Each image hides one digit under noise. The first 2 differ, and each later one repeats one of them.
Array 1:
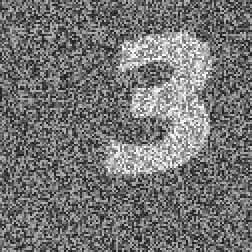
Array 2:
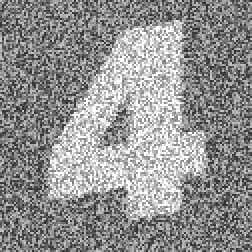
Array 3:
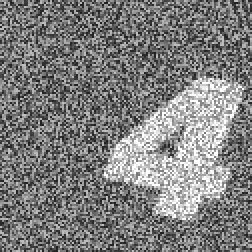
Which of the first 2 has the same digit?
2
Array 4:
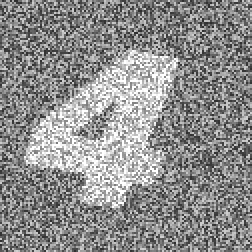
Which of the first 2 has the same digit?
2
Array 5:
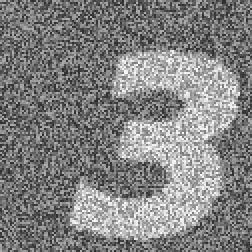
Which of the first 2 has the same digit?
1
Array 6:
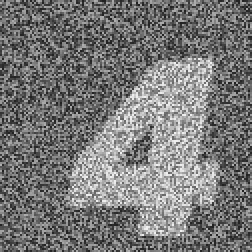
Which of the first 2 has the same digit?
2
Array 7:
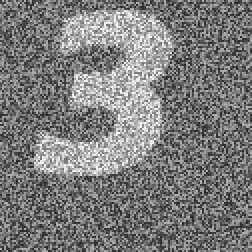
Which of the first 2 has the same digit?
1
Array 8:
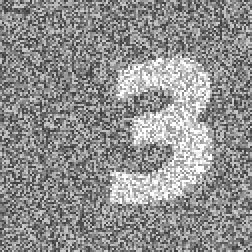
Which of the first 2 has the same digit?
1
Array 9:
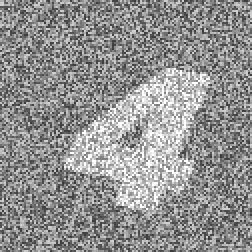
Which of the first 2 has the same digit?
2
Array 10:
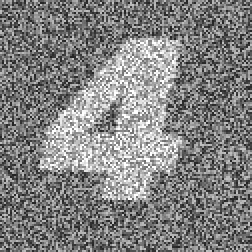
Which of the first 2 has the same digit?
2
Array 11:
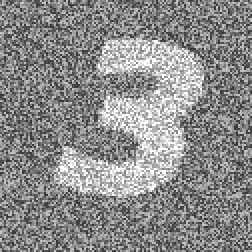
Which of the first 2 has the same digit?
1
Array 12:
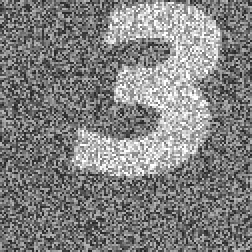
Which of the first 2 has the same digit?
1
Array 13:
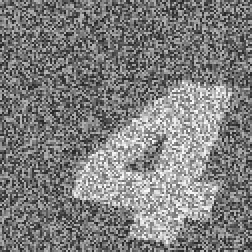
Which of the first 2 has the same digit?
2
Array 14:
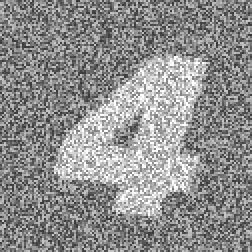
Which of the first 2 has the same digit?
2
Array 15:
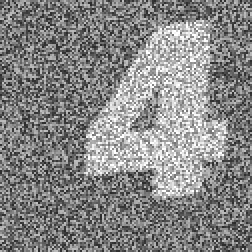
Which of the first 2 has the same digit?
2
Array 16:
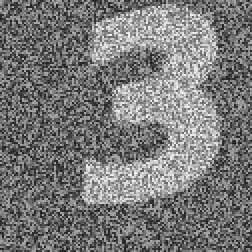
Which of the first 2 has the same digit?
1
